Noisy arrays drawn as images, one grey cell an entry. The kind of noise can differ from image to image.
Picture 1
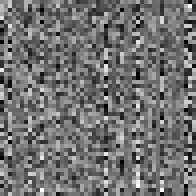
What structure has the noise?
columns of uneven size
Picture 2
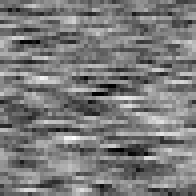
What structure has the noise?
streaked along the rows
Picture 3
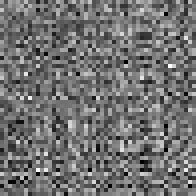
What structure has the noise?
low rank plus noise
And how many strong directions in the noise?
two
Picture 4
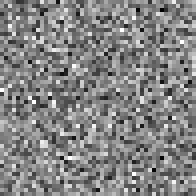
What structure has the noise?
independent entries
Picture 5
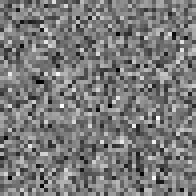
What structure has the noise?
independent entries
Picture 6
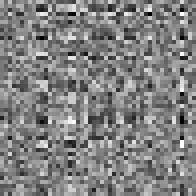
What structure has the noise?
low rank plus noise
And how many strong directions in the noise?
one
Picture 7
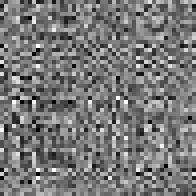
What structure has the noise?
low rank plus noise
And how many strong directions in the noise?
two
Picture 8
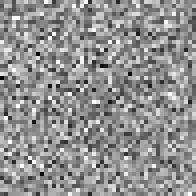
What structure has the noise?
independent entries
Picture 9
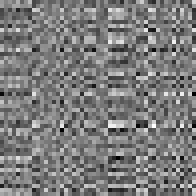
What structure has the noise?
low rank plus noise
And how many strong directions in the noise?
one
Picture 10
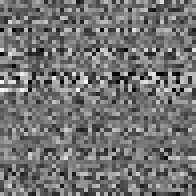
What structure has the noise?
rows of uneven size
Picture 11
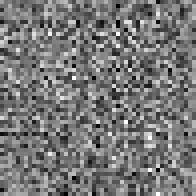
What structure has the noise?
low rank plus noise
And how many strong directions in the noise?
five to eight
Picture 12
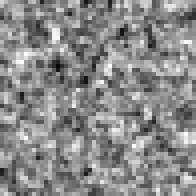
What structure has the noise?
blotchy
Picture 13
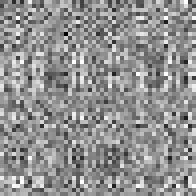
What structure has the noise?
low rank plus noise
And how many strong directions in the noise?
two
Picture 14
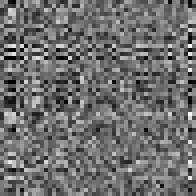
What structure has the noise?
low rank plus noise
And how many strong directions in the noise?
one
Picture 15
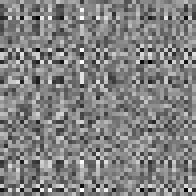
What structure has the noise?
low rank plus noise
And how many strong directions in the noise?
one
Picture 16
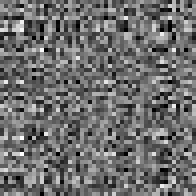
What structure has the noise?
low rank plus noise
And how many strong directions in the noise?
two
